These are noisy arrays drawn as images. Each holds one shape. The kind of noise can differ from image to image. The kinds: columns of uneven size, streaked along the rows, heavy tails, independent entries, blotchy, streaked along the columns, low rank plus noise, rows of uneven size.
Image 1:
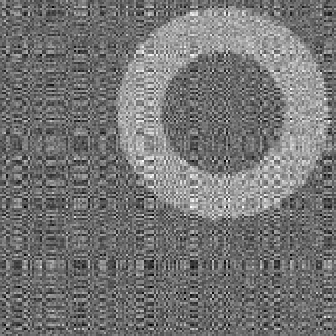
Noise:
low rank plus noise
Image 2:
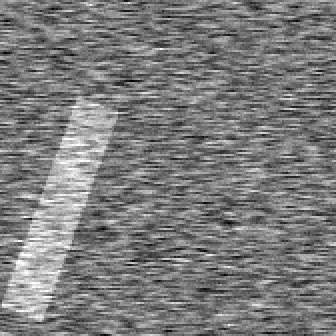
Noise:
streaked along the rows
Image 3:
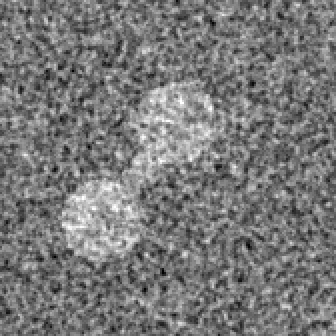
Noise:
blotchy
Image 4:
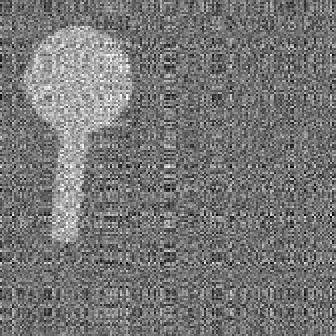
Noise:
low rank plus noise
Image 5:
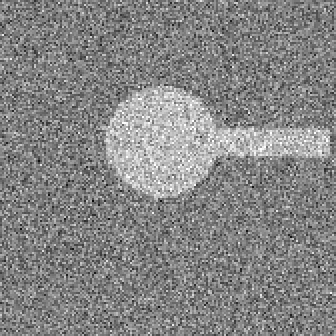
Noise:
independent entries
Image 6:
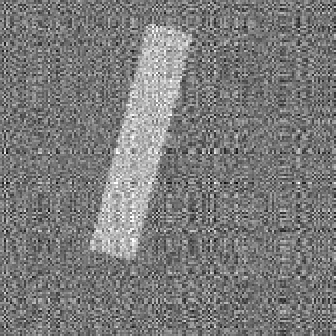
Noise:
low rank plus noise
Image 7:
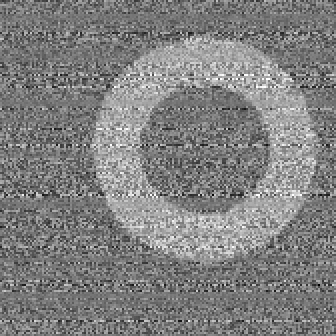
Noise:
rows of uneven size
